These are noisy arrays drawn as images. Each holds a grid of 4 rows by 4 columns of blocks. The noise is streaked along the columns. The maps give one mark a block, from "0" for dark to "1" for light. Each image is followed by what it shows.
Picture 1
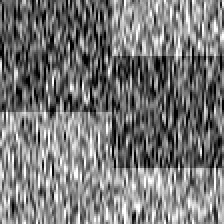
0 0 1 1
0 0 0 0
1 1 0 0
1 1 1 1
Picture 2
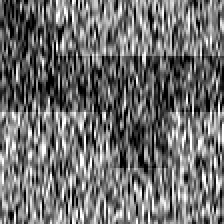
0 1 1 1
0 0 0 0
1 1 0 1
1 1 1 1
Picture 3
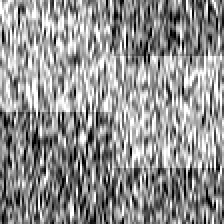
1 1 0 0
1 1 1 1
0 0 1 1
0 0 0 0
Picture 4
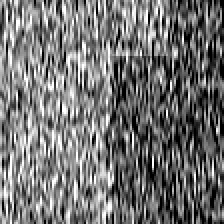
1 1 1 0
1 1 0 0
1 1 0 0
1 1 0 0
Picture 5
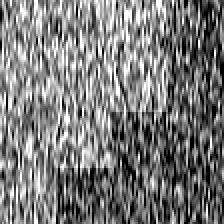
1 1 1 0
1 1 1 0
1 1 0 0
1 0 0 0
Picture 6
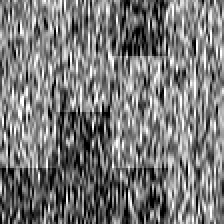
1 1 0 1
1 1 1 1
1 0 1 1
0 0 0 1
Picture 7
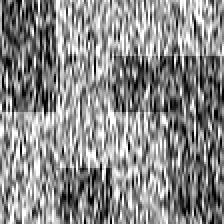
0 1 1 1
0 1 0 0
1 1 1 0
1 0 1 0
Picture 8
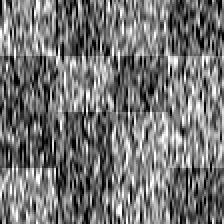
1 0 1 0
0 1 0 1
0 0 1 1
1 0 1 0
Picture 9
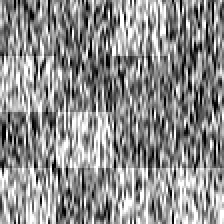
0 0 1 0
1 0 0 0
0 1 0 0
1 0 1 1
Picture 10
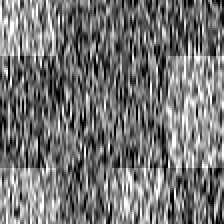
1 0 0 0
0 0 0 1
0 0 0 1
1 0 1 0
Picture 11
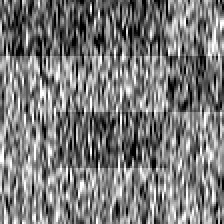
0 0 0 1
1 1 1 0
1 0 0 1
1 1 1 1
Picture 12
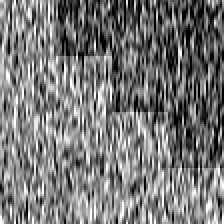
1 0 0 0
1 1 0 0
1 1 1 0
1 1 1 1
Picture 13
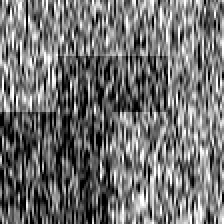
1 1 1 1
1 0 0 1
0 0 1 1
0 0 1 1
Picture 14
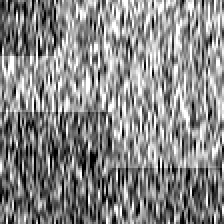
0 1 1 1
1 1 1 1
0 0 1 1
0 0 0 0
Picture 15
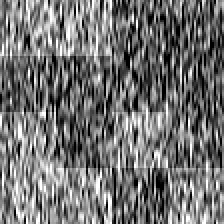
1 1 0 0
0 0 0 0
1 0 1 0
1 1 0 1
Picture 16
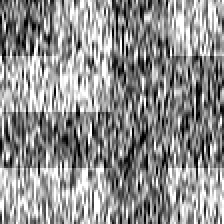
0 1 0 1
1 1 0 0
0 0 0 0
1 1 0 1
